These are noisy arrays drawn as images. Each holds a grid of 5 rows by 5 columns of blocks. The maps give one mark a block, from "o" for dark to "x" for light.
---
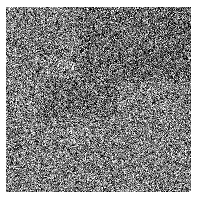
x x o o o
x x o o o
x o o x x
x x x x x
x x x x x
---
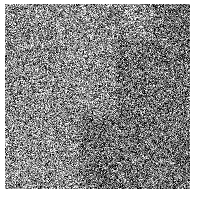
x x x x o
x x x o o
x x x o o
x x o o o
x x o o o
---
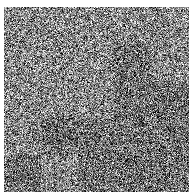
x x x x x
x x x o x
x x x o o
x o o o o
o x o o o
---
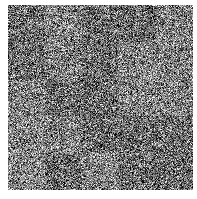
o x o o x
o x o x x
x o o x x
x x o o o
x o x o o
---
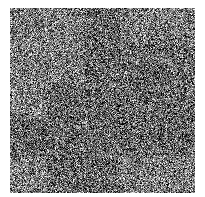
x x o x x
x x o o o
x o o o o
o o o o o
x o o x x
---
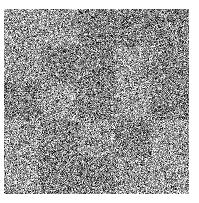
x x o o o
x o o x o
o x o x o
x o x o x
x o o x x
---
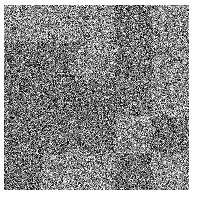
x x x o x
o o x o x
o o o o x
o o o x o
o x x o x
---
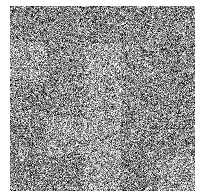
o o o o o
x o x o o
o o x o o
o x x o o
o o x o x
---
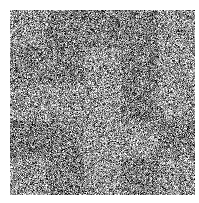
x o o o x
o o x o x
x x x o x
o o x x o
x o x o x
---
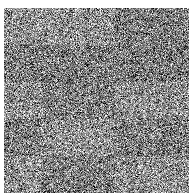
x x x o o
o o o o o
x o o x x
o x x o o
x o o x x
